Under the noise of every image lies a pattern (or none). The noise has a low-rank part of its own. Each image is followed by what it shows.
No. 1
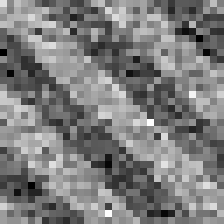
diagonal stripes
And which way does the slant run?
top left to bottom right
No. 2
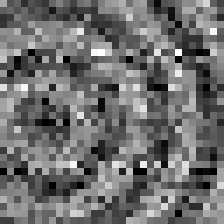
rings round one point
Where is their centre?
middle left
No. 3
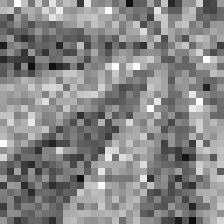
spokes from one point
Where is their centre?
top right
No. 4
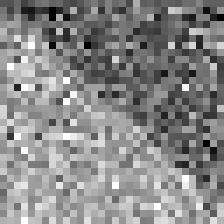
a sharp edge
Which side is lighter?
bottom left
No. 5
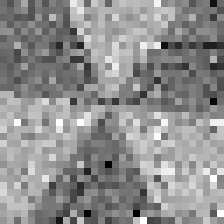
spokes from one point
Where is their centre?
centre
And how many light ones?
3
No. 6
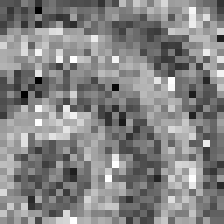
rings round one point
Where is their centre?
bottom left
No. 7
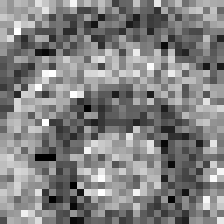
rings round one point
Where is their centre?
bottom middle
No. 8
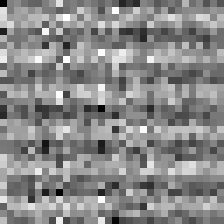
horizontal stripes
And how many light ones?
6
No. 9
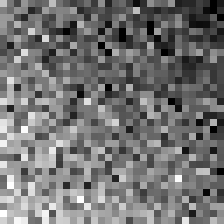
a smooth slope
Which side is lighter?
bottom left
